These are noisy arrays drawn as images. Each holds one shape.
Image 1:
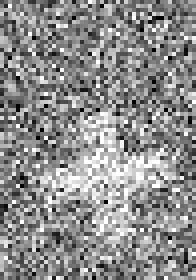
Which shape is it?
cross
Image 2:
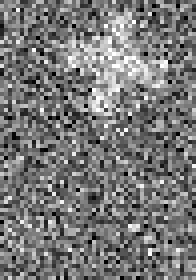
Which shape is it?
cross
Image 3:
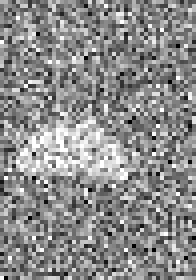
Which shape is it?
half disc
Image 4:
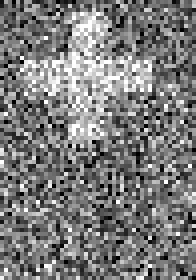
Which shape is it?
cross
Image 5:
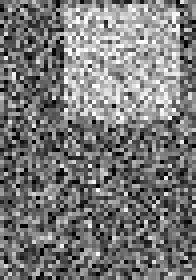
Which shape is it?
square
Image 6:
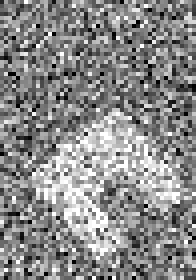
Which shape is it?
square with a notch
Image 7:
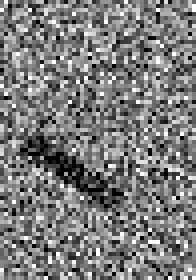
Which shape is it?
bar
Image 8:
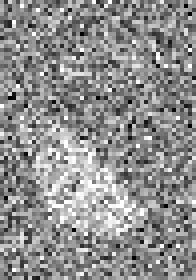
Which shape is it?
half disc
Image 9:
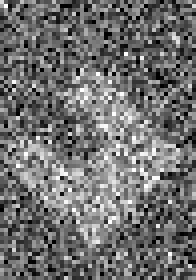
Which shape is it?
square with a notch
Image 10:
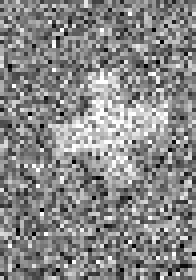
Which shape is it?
cross
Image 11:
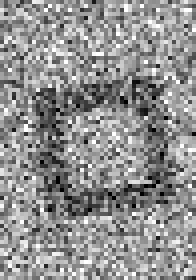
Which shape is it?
square frame
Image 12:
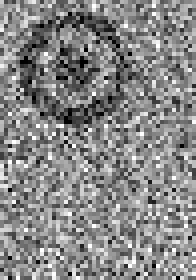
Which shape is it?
bullseye
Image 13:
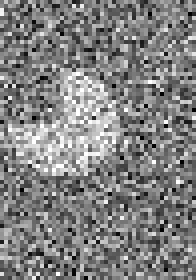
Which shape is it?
disc with a wedge cut out
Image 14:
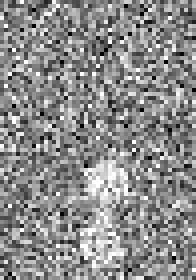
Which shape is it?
dumbbell
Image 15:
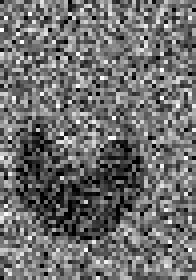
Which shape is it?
disc with a wedge cut out
